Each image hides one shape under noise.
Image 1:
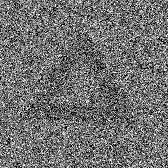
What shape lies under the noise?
triangle frame
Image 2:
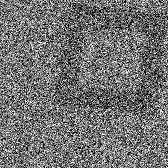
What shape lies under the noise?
square frame
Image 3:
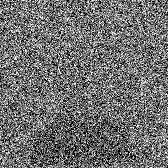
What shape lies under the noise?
half disc
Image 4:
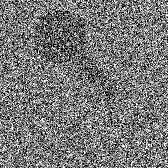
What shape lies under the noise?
lollipop
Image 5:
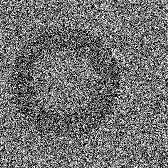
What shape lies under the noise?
ring
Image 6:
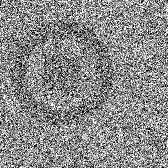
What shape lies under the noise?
bullseye
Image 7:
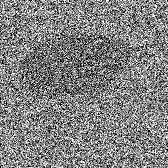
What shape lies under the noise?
ellipse
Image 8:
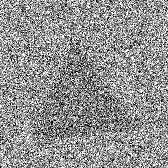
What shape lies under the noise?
triangle
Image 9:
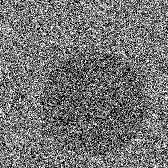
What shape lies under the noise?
disc
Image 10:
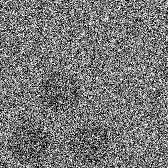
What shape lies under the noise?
three dots
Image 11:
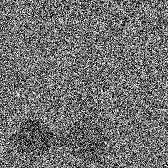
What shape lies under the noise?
dumbbell
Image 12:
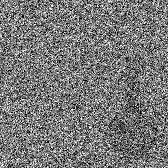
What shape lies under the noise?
lollipop
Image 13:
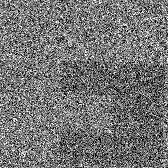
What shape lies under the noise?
square with a notch
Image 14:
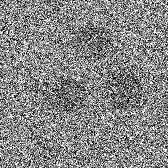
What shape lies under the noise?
three dots
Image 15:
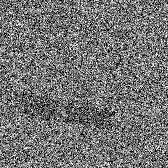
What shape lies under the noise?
bar
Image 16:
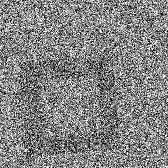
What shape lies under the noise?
square frame
